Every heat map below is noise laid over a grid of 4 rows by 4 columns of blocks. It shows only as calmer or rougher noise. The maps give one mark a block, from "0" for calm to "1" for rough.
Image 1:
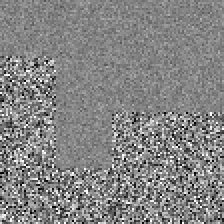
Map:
0 0 0 0
1 0 0 0
1 0 1 1
1 1 1 1
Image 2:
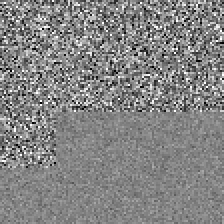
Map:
1 1 1 1
1 1 1 1
1 0 0 0
0 0 0 0
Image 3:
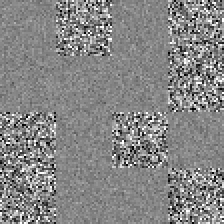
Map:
0 1 0 1
0 0 0 1
1 0 1 0
1 0 0 1
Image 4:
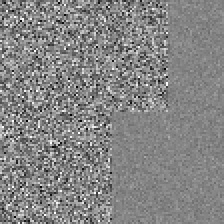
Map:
1 1 1 0
1 1 1 0
1 1 0 0
1 1 0 0
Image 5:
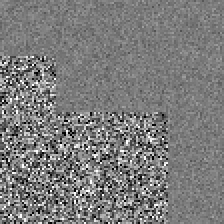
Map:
0 0 0 0
1 0 0 0
1 1 1 0
1 1 1 0
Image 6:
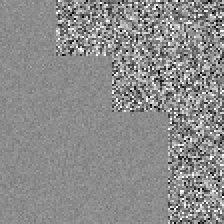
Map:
0 1 1 1
0 0 1 1
0 0 0 1
0 0 0 1
